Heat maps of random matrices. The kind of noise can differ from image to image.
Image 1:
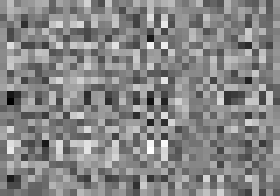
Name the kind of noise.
low rank plus noise
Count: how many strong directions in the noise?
two
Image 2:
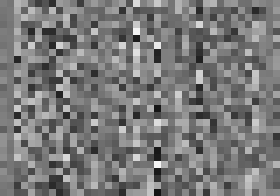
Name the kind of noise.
columns of uneven size
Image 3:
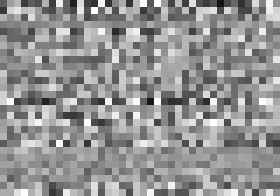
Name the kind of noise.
rows of uneven size
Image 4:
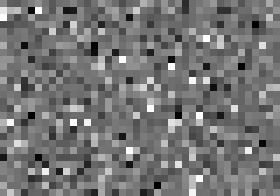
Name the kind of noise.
heavy tails
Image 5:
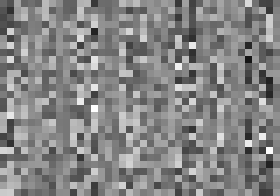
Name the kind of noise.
columns of uneven size
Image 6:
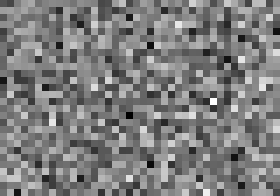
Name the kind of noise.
independent entries
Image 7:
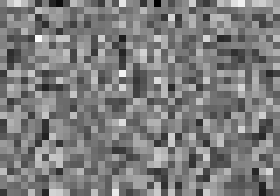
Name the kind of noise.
low rank plus noise
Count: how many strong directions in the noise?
three or four
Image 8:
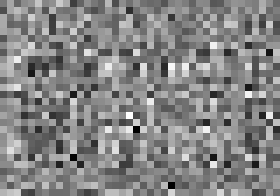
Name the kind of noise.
low rank plus noise
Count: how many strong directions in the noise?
three or four
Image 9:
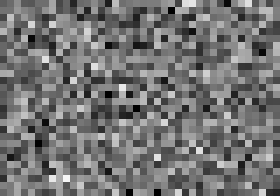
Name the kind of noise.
independent entries
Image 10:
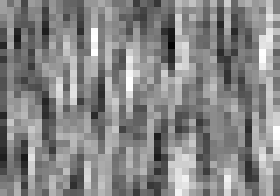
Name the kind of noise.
streaked along the columns
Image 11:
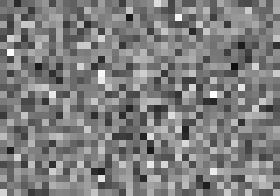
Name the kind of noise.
independent entries
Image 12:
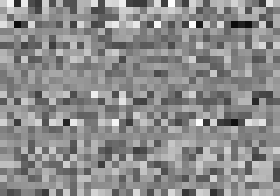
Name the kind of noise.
rows of uneven size
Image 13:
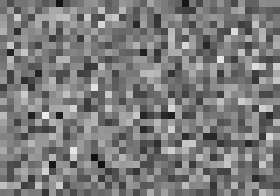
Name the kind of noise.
independent entries
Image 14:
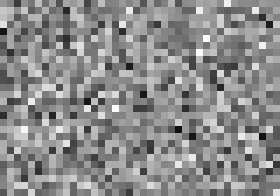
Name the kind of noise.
independent entries
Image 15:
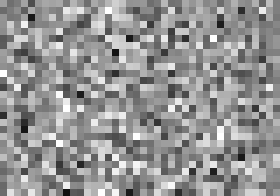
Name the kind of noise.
low rank plus noise
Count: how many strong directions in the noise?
five to eight
